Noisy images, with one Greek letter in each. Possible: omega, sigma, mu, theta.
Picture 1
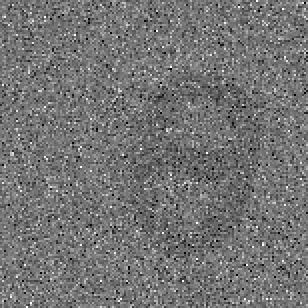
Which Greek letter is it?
theta
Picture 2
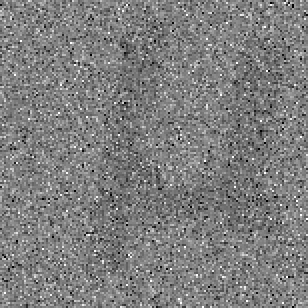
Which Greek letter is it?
mu
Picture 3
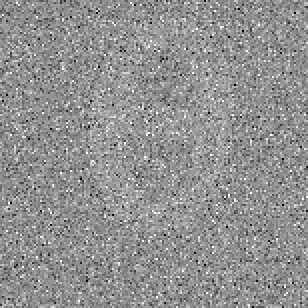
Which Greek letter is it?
theta
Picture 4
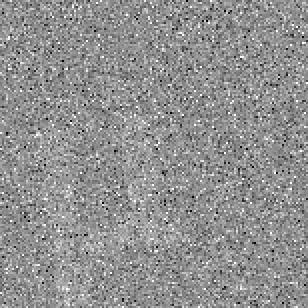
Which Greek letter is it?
mu
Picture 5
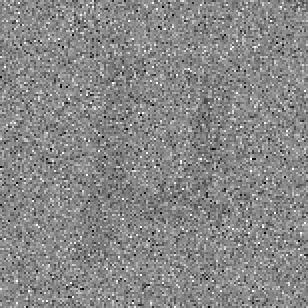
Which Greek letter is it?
mu
